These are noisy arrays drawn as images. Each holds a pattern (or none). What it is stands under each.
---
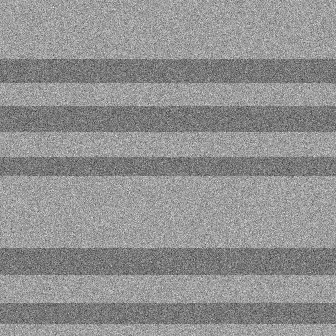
bands of rows
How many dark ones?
5
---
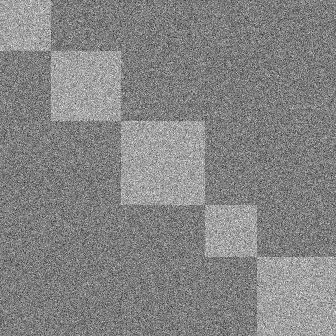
blocks along the diagonal
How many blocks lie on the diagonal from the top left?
5
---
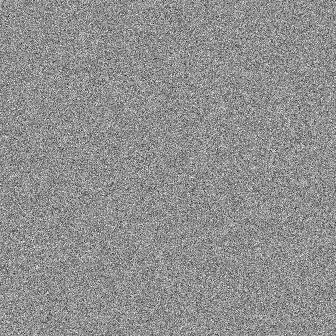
only noise
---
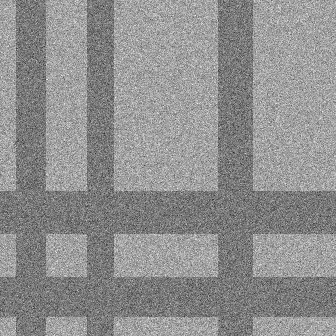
bands of rows crossing bands of columns
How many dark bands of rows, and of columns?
2 and 3
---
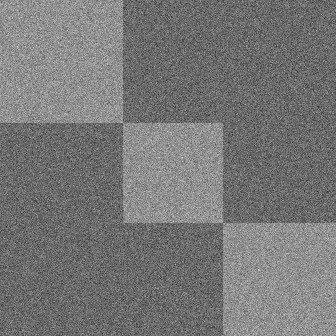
blocks along the diagonal
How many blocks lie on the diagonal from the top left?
3
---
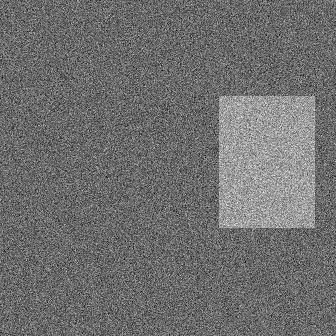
one block
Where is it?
middle right
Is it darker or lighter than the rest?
lighter
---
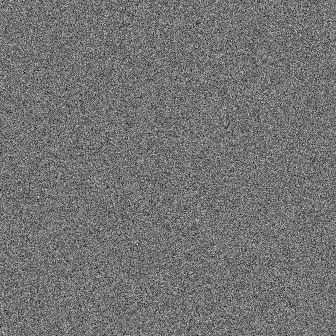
only noise
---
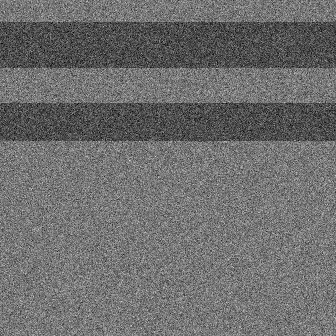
bands of rows
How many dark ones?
2
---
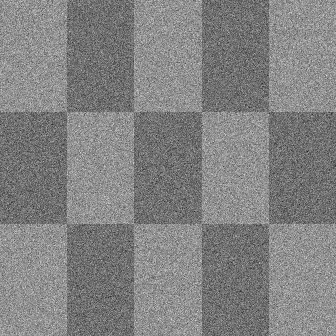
a checkerboard
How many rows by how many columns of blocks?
3 by 5
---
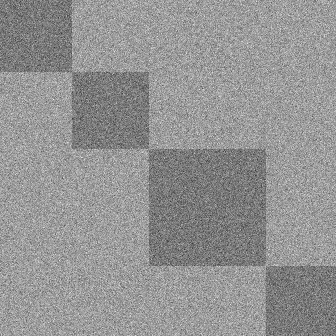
blocks along the diagonal
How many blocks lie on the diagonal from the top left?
4
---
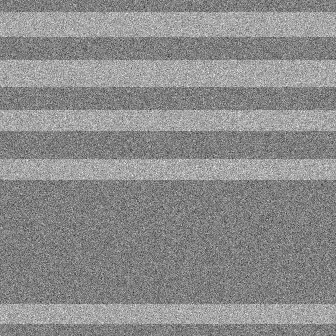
bands of rows
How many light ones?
5
